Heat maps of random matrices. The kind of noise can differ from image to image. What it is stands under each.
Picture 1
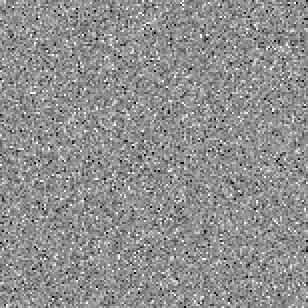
heavy tails
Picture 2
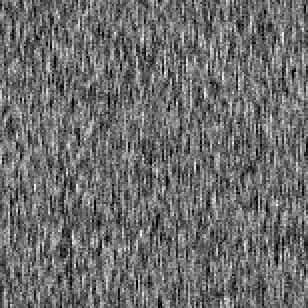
streaked along the columns
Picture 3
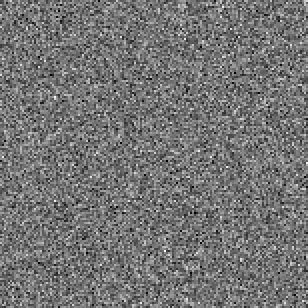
independent entries
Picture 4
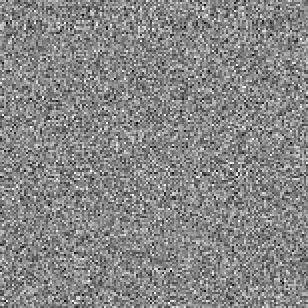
low rank plus noise
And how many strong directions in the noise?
one
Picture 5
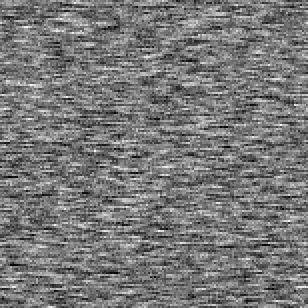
streaked along the rows
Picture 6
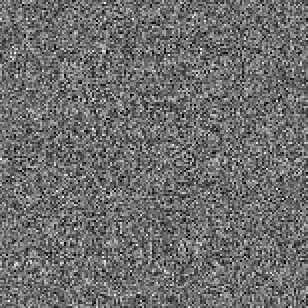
low rank plus noise
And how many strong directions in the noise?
five to eight
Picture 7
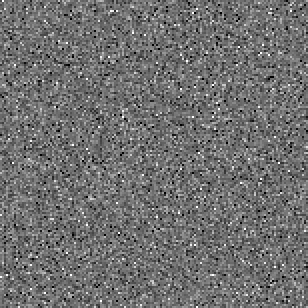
heavy tails
